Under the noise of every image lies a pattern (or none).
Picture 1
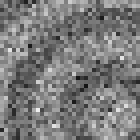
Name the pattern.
rings round one point
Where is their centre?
bottom right
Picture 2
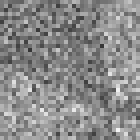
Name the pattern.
spokes from one point
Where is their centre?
bottom right
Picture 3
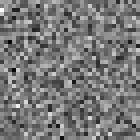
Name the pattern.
only noise
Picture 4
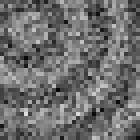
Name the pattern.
rings round one point
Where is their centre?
top left
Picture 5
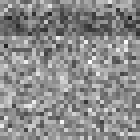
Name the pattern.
one horizontal stripe
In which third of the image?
top
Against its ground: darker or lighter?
darker
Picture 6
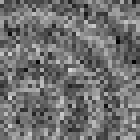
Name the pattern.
rings round one point
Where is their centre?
bottom left
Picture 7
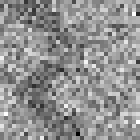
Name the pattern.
a wavy band
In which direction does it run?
top to bottom
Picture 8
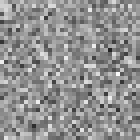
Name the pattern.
only noise
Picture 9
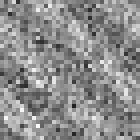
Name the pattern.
diagonal stripes
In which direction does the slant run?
top left to bottom right
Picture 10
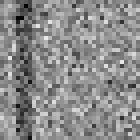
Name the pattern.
one vertical stripe
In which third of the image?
left
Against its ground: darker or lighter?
darker
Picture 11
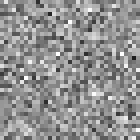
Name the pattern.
only noise
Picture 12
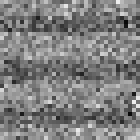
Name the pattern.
horizontal stripes
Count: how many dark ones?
3
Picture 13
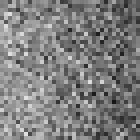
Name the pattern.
a smooth slope
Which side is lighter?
left
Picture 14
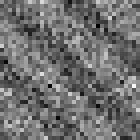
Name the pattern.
diagonal stripes
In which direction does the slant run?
top left to bottom right
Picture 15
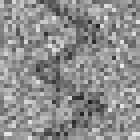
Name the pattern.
a wavy band
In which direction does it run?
top to bottom
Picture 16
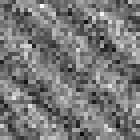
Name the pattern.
diagonal stripes
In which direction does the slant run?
top left to bottom right
